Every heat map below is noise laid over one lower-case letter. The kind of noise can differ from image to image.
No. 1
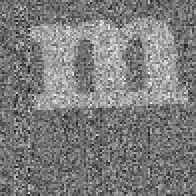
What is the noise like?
columns of uneven size
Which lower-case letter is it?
m
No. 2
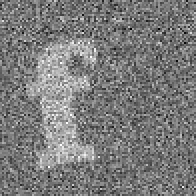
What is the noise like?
low rank plus noise
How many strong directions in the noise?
five to eight
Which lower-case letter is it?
f
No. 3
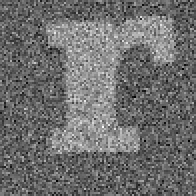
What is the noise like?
independent entries
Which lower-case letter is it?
r
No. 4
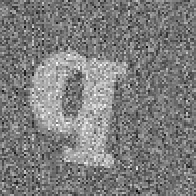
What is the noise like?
columns of uneven size
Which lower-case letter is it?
q
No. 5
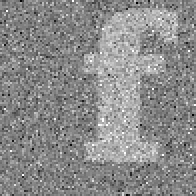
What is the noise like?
heavy tails
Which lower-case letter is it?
f
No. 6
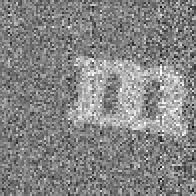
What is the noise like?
columns of uneven size
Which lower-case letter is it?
m
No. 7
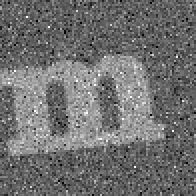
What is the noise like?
heavy tails
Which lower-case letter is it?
m
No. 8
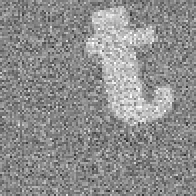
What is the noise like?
low rank plus noise
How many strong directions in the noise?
five to eight
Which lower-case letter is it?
t
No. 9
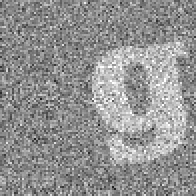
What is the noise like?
low rank plus noise
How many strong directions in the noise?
three or four
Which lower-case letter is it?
g
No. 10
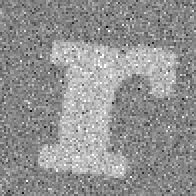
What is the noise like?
heavy tails
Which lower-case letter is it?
r
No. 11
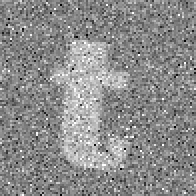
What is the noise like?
heavy tails
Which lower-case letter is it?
t
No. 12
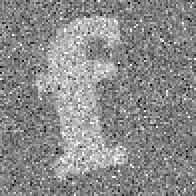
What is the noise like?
heavy tails
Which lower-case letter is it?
f
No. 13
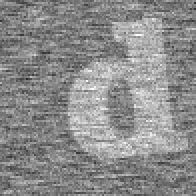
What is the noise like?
streaked along the rows
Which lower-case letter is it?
d
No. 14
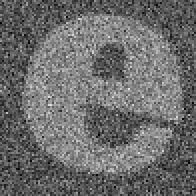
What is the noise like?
independent entries
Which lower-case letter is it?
e
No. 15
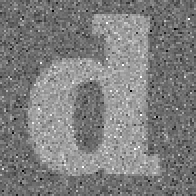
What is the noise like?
heavy tails
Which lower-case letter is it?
d
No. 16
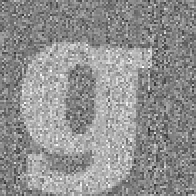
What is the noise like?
columns of uneven size
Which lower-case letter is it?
g
